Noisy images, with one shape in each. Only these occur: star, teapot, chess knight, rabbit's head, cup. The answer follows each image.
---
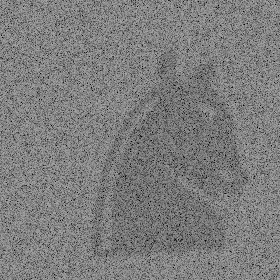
chess knight
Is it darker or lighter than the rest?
darker
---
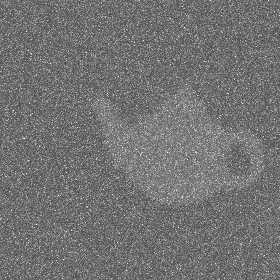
teapot
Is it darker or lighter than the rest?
lighter
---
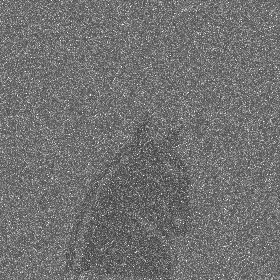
chess knight
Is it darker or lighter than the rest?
darker
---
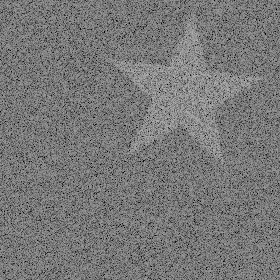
star
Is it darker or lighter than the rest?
lighter
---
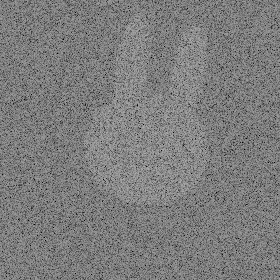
rabbit's head
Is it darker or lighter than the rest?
lighter
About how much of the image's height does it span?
two thirds
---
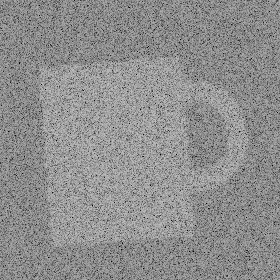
cup
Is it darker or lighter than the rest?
lighter
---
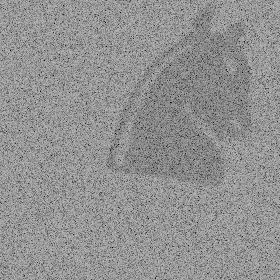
chess knight
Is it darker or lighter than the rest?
darker
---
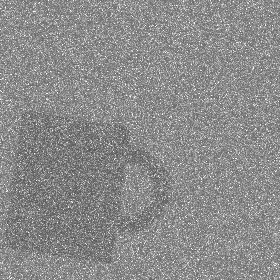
cup
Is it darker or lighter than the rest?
darker
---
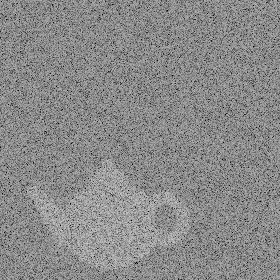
teapot
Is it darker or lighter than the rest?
lighter
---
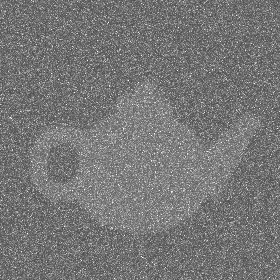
teapot
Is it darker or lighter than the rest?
lighter
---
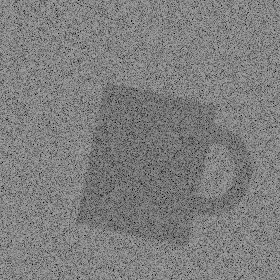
cup
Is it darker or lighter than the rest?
darker
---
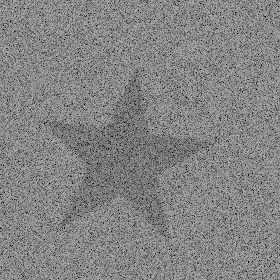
star
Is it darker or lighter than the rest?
darker
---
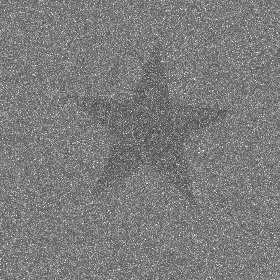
star
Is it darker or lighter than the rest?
darker
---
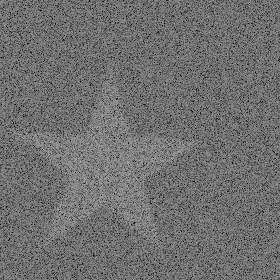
star
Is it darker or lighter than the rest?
lighter
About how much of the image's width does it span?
two thirds
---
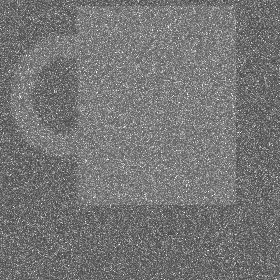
cup
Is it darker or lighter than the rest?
lighter
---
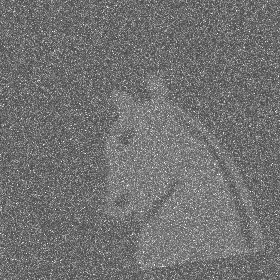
chess knight
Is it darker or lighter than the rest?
lighter
